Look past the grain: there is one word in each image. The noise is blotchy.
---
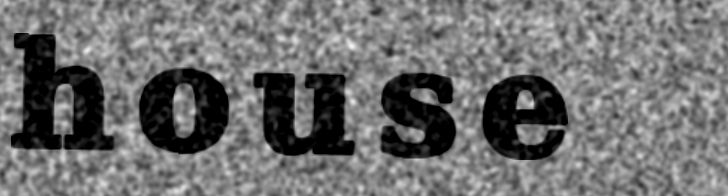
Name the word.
house
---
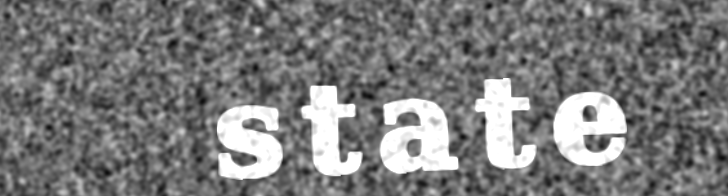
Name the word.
state
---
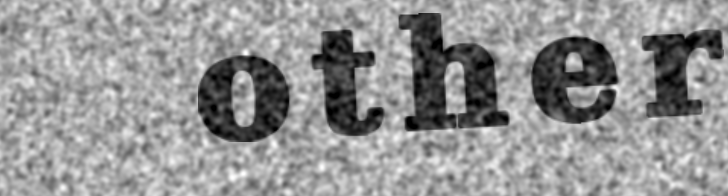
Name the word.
other
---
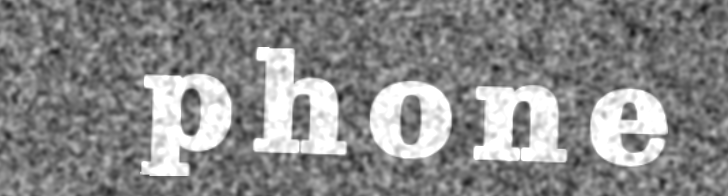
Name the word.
phone
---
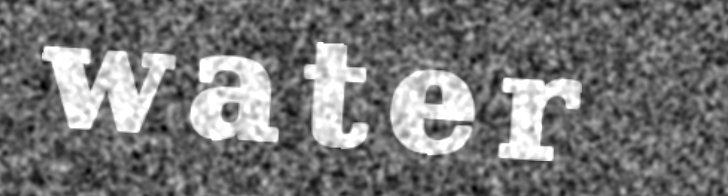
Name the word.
water
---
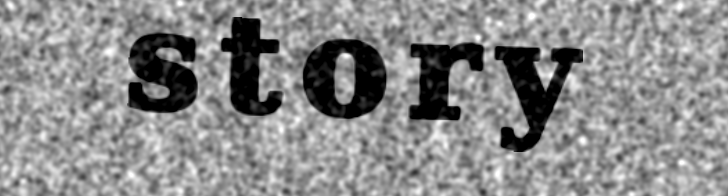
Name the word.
story
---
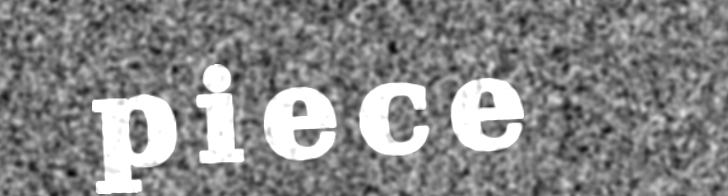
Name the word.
piece
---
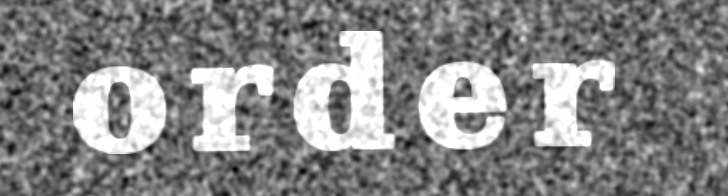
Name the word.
order
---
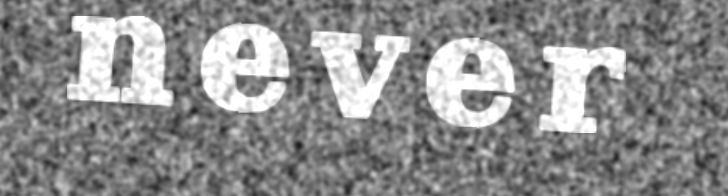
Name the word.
never
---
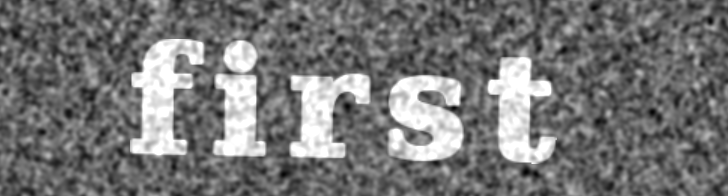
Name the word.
first
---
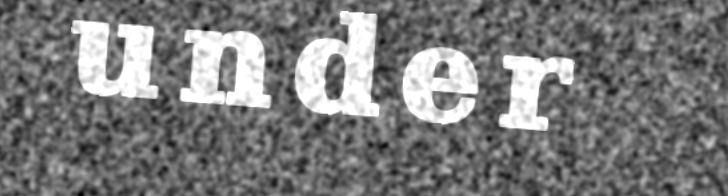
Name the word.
under
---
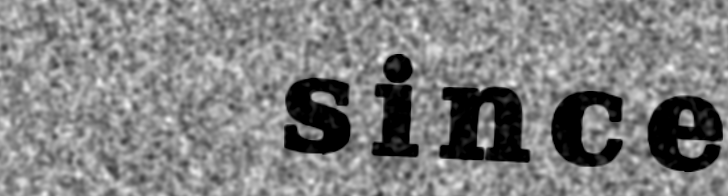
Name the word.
since
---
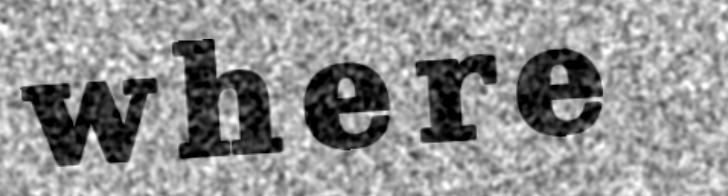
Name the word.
where
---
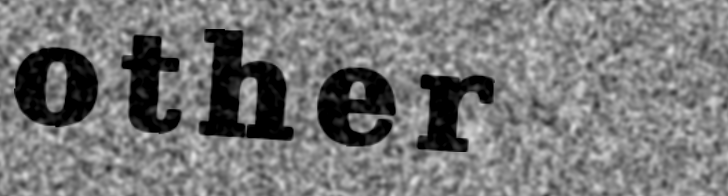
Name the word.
other
